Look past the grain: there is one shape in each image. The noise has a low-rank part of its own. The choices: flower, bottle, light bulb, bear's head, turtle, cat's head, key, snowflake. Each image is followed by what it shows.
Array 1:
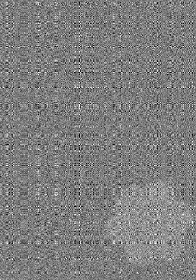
light flower, bottom right
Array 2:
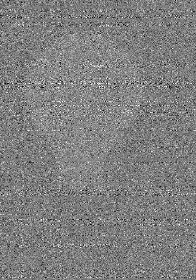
light light bulb
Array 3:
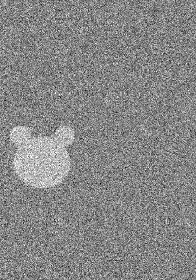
light bear's head, middle left
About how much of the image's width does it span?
a third
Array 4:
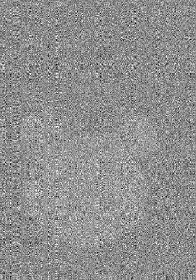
light bear's head
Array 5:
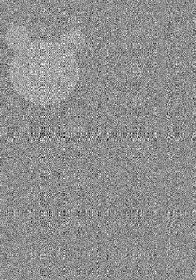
light bear's head, top left
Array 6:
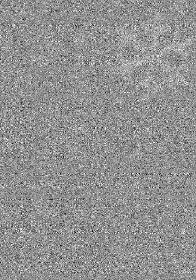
light snowflake, top right
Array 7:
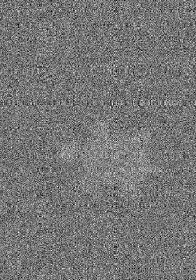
light turtle
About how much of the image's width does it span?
half
